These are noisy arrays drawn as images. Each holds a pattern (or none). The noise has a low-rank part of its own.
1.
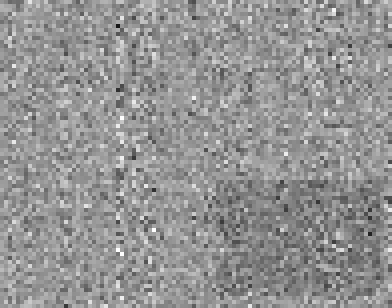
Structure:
one block
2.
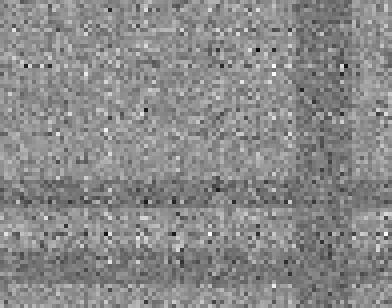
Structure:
bands of rows crossing bands of columns
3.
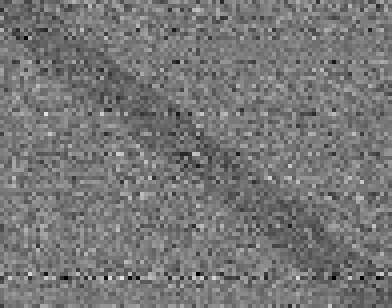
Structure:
a diagonal band
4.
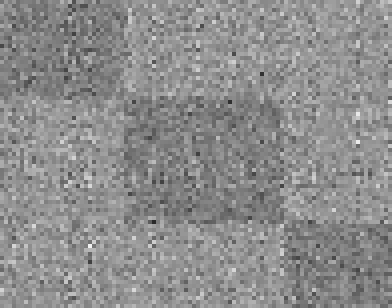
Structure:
blocks along the diagonal
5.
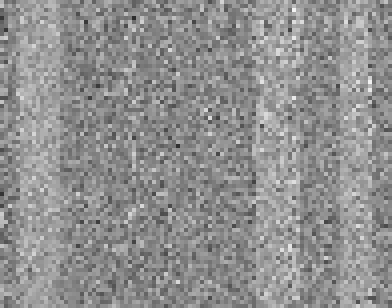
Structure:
bands of columns
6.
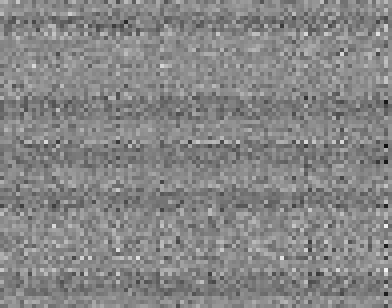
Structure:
bands of rows
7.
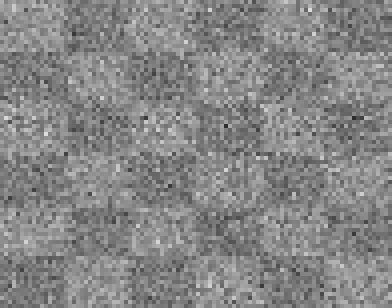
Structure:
a checkerboard
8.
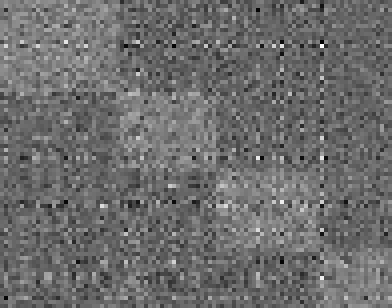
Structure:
blocks along the diagonal
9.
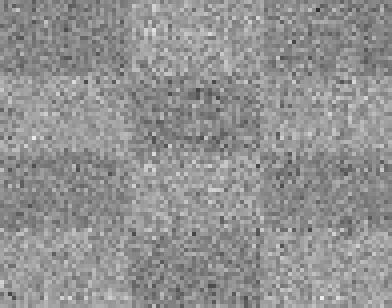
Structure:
a checkerboard
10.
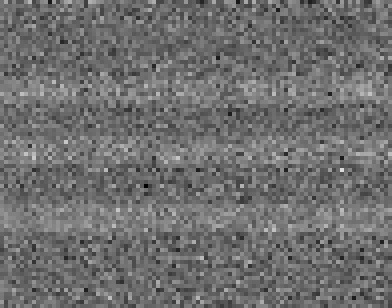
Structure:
bands of rows
